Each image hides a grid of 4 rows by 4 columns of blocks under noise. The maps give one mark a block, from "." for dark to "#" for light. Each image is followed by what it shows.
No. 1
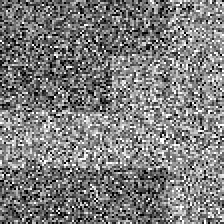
. . . #
. . # #
# # # #
. . . #
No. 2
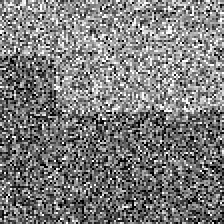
# # # #
. # # #
. . . .
. . . .
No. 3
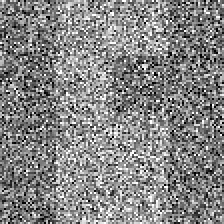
. # # .
. # . .
. # # .
. # # .
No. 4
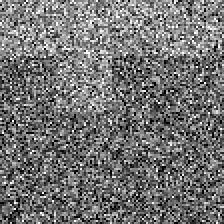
# # # #
. # . .
. . . .
. . . .
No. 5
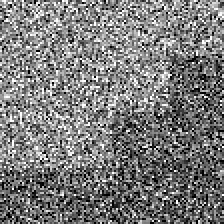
# # # #
# # # .
# # . .
. . . .
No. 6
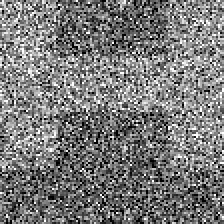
# . . #
# # # #
# . . #
. . . .
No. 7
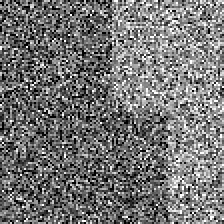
. . # #
. . # #
. . . #
. . . #
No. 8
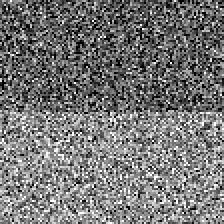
. . . .
. . . .
# # # #
# # # #
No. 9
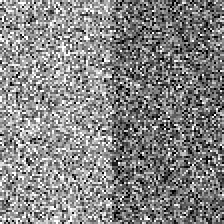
# # . .
# # . .
# # . .
# # . .
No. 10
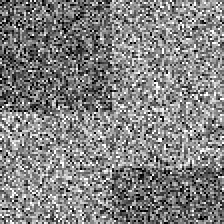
. . # #
. . # #
# # # #
# # . .
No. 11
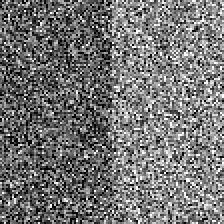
. . # #
. . # #
. . # #
. . # #
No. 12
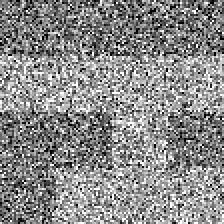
. . . .
# # # #
. . # .
. # # #
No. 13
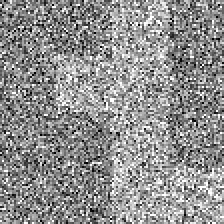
. . # .
. # # .
. . # .
. . # #
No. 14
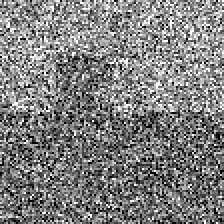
# # # #
# . # #
. . . .
. . . .
